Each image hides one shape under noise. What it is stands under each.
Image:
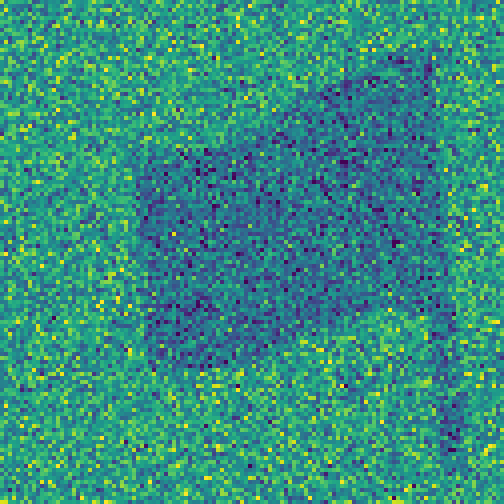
dark flag
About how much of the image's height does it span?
nearly all
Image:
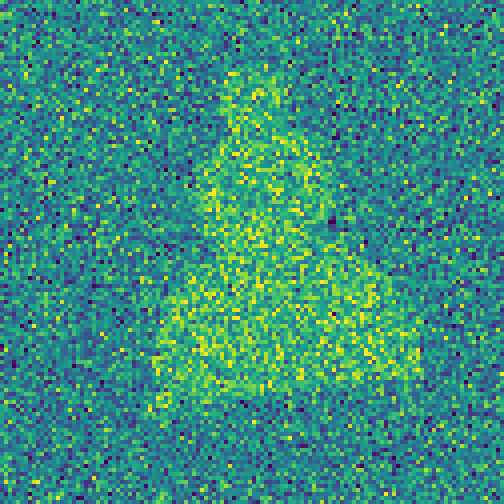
light chess pawn
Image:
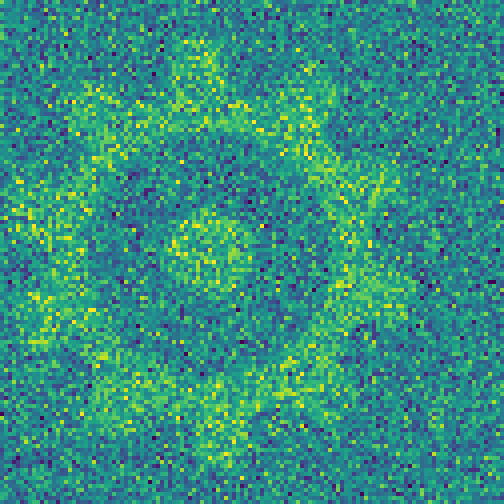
light gear
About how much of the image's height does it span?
nearly all
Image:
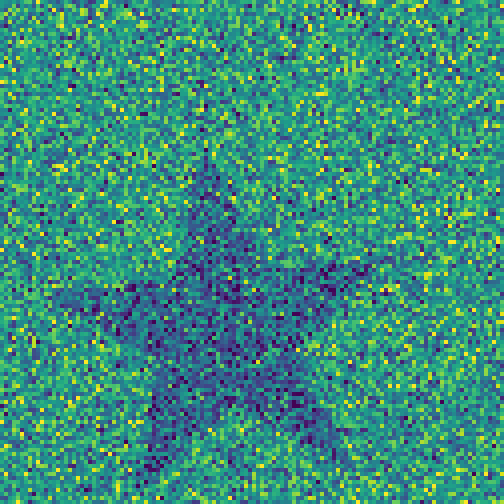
dark star
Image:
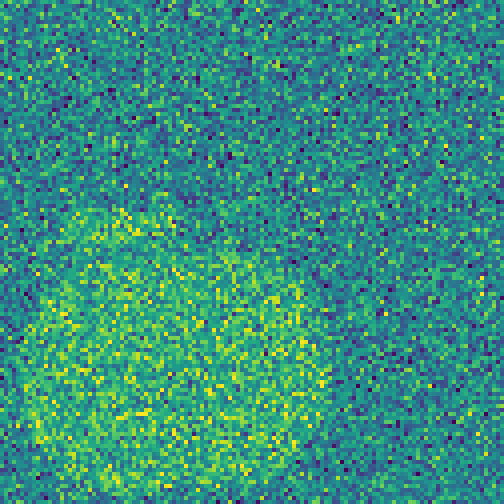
light apple
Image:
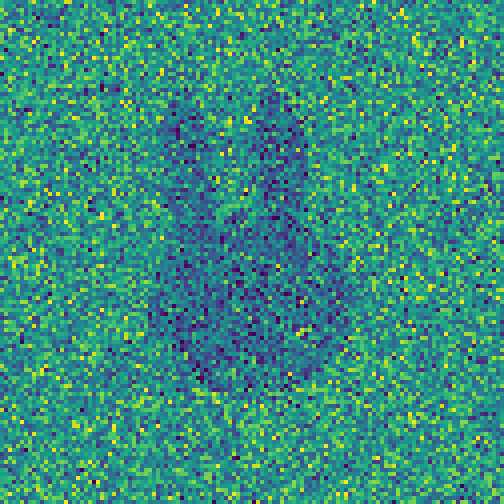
dark rabbit's head
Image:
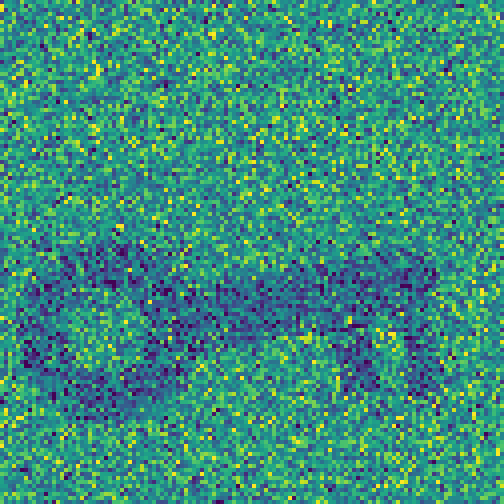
dark key
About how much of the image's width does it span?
nearly all
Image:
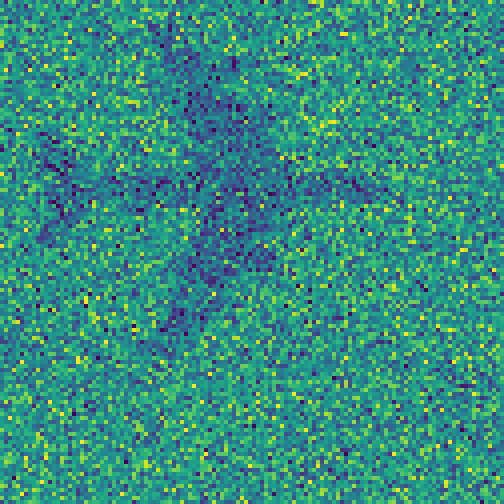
dark airplane
